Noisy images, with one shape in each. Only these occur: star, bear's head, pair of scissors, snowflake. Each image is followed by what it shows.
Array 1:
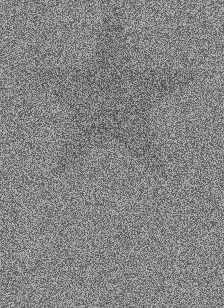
star
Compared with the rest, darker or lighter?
darker
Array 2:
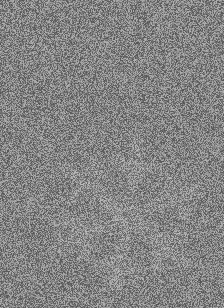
snowflake
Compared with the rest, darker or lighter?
lighter
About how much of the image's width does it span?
two thirds
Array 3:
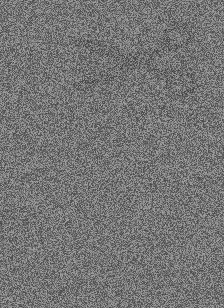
pair of scissors
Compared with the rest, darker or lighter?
darker
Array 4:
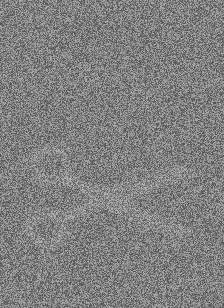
pair of scissors
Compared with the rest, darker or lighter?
lighter
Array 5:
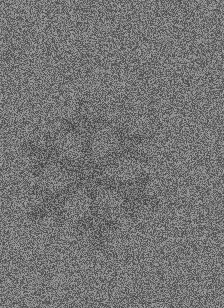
snowflake
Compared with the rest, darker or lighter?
darker
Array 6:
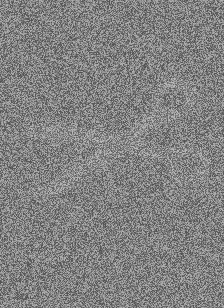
pair of scissors
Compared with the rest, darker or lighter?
lighter
